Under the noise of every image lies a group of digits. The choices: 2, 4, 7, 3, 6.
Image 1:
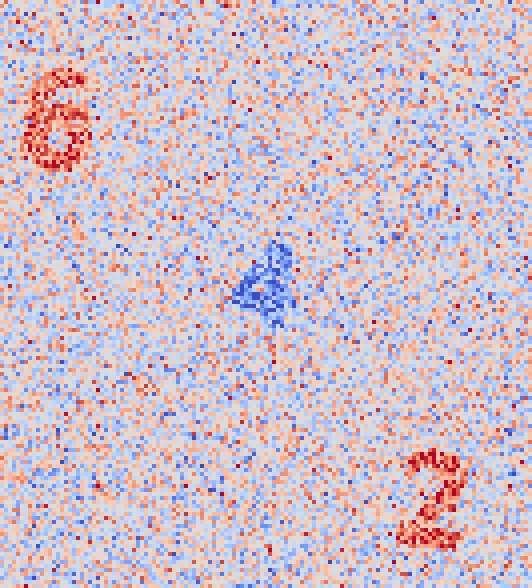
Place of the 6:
top left
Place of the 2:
bottom right
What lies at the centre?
4
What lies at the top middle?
nothing
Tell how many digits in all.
3
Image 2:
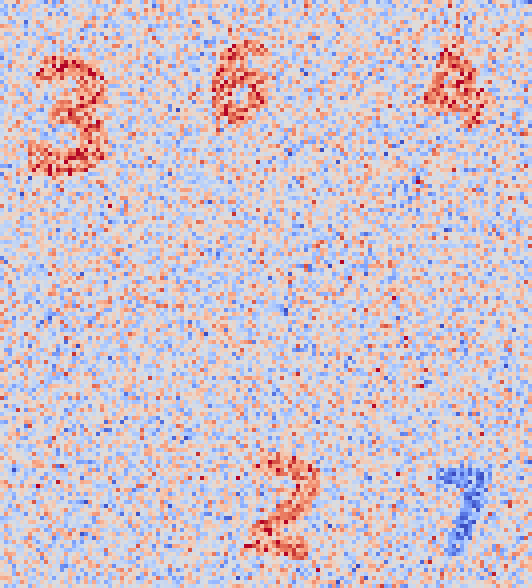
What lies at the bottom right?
7
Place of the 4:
top right
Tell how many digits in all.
5
